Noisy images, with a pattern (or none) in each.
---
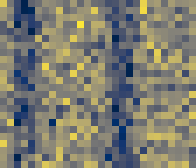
bands of columns
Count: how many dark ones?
2
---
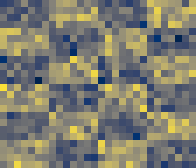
a checkerboard
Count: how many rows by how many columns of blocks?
6 by 4
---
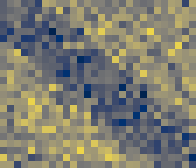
a diagonal band
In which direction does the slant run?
top left to bottom right
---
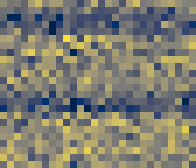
bands of rows
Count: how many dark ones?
2
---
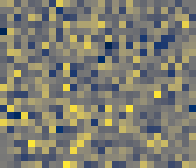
only noise
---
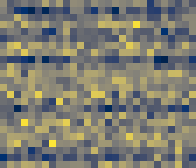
bands of rows
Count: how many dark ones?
5
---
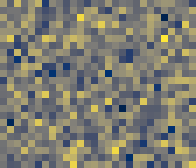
only noise
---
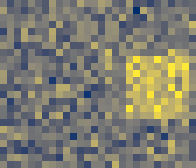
one block
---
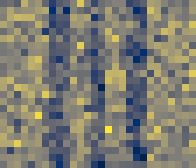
bands of columns
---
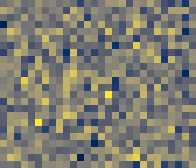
only noise
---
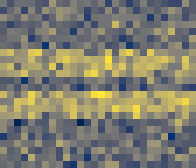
bands of rows
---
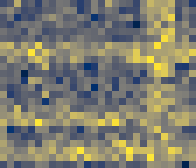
bands of rows crossing bands of columns
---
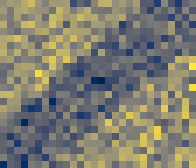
a diagonal band
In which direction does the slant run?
bottom left to top right
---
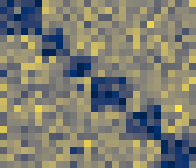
blocks along the diagonal
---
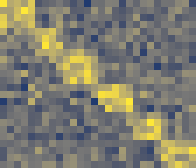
blocks along the diagonal
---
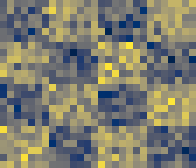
a checkerboard
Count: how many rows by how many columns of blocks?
4 by 4
